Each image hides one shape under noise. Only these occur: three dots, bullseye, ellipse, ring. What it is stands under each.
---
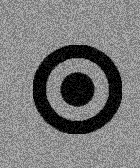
dark bullseye
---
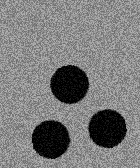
dark three dots
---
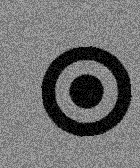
dark bullseye
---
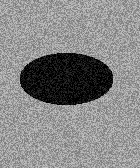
dark ellipse
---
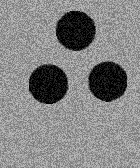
dark three dots
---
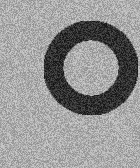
dark ring
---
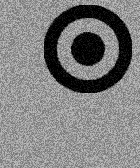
dark bullseye
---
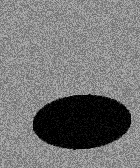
dark ellipse
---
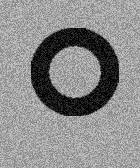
dark ring
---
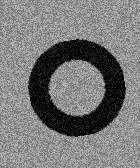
dark ring
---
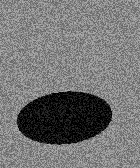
dark ellipse
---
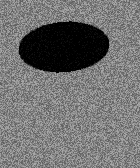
dark ellipse
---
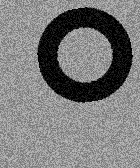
dark ring
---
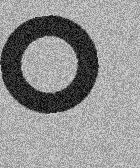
dark ring
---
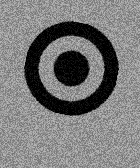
dark bullseye
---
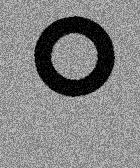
dark ring
